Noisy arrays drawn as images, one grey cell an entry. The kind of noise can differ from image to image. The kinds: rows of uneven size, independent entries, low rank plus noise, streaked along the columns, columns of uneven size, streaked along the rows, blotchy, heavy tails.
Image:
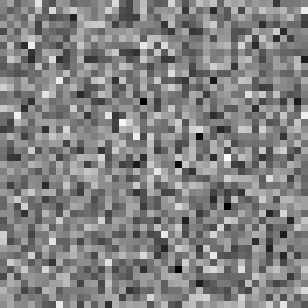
independent entries
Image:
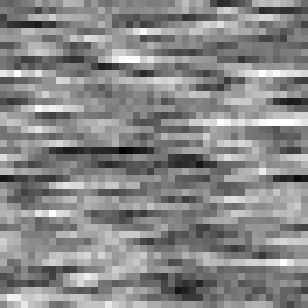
streaked along the rows
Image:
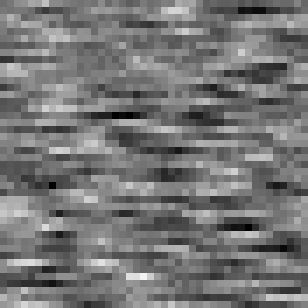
streaked along the rows
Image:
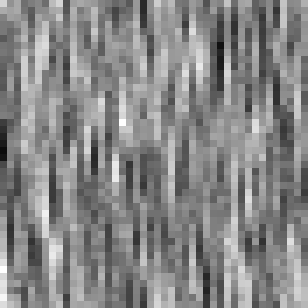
streaked along the columns
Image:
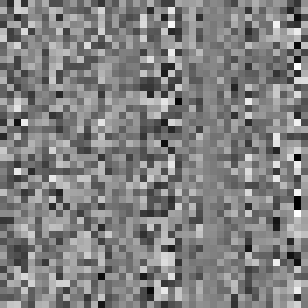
columns of uneven size
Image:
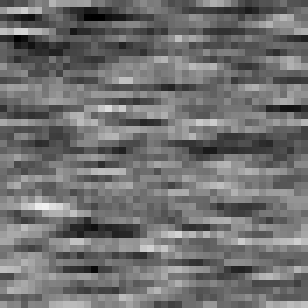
streaked along the rows
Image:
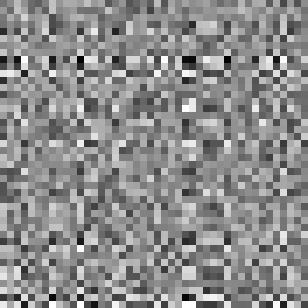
low rank plus noise
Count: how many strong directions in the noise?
one
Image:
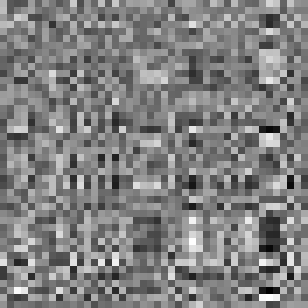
low rank plus noise
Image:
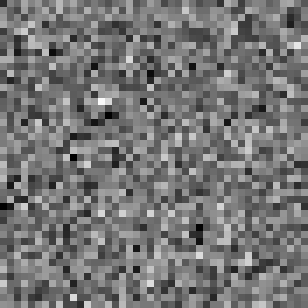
independent entries
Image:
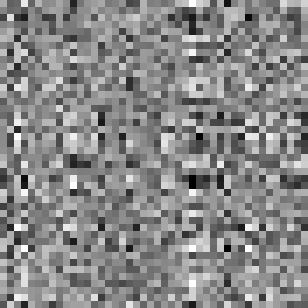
low rank plus noise
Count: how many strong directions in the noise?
two
